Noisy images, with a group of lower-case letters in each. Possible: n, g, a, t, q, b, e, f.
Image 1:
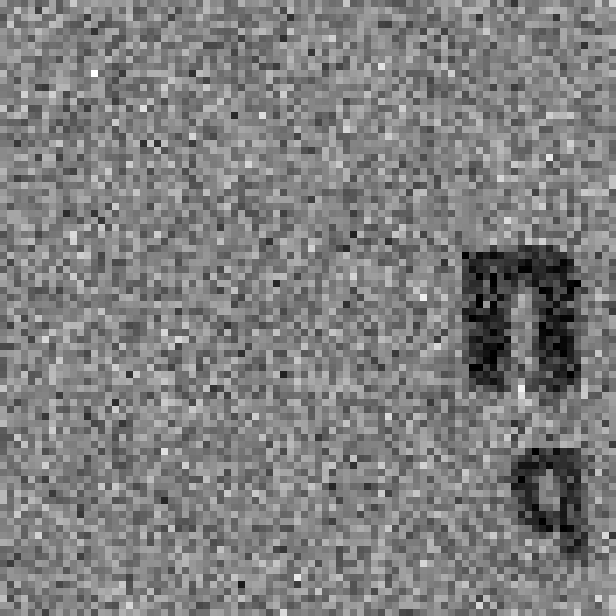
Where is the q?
bottom right
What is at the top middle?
nothing
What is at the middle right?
n
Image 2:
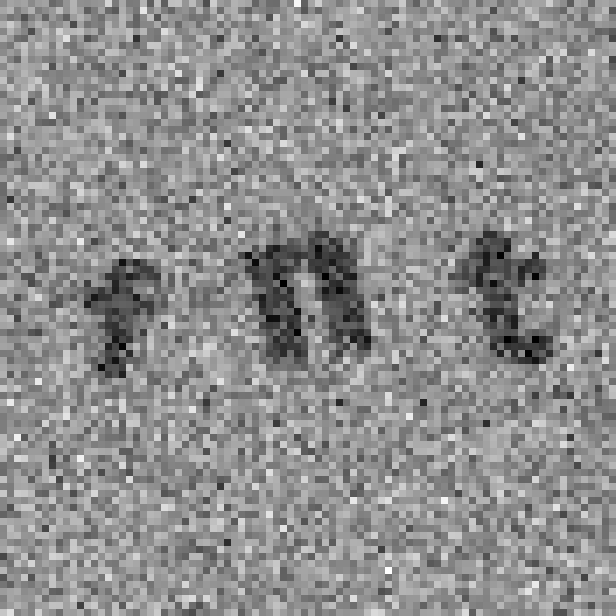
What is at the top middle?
nothing
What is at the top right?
nothing
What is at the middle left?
f
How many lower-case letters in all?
3
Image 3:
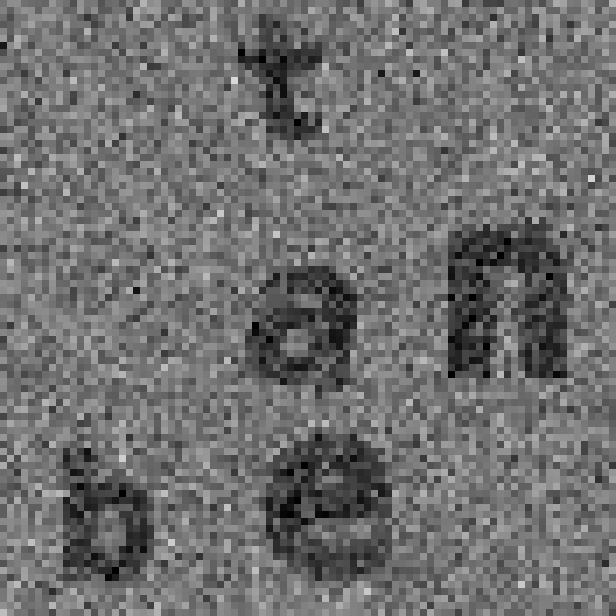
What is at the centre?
a
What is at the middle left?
nothing
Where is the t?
top middle
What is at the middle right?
n
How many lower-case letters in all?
5
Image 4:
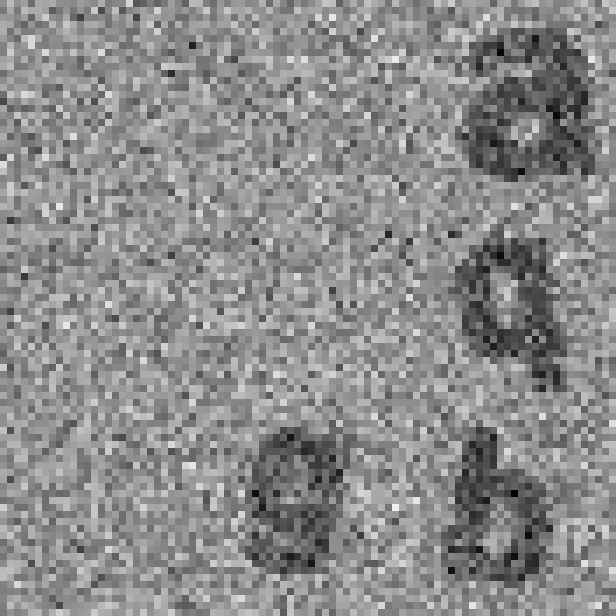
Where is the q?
middle right
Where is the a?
top right
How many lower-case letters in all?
4
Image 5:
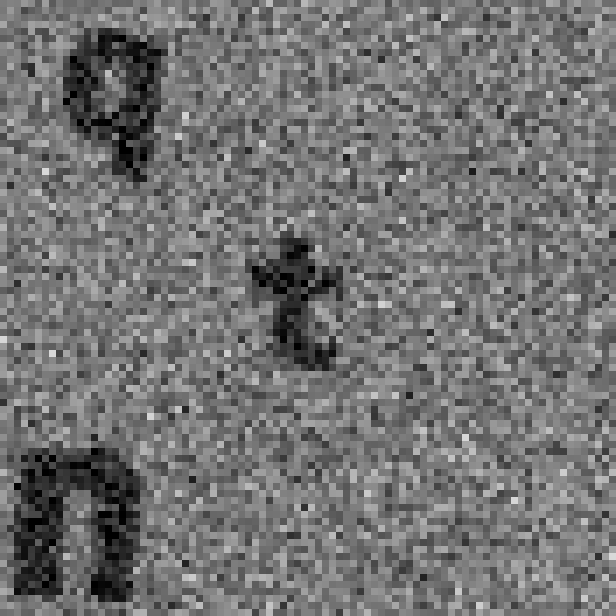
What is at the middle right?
nothing
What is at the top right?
nothing
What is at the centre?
t
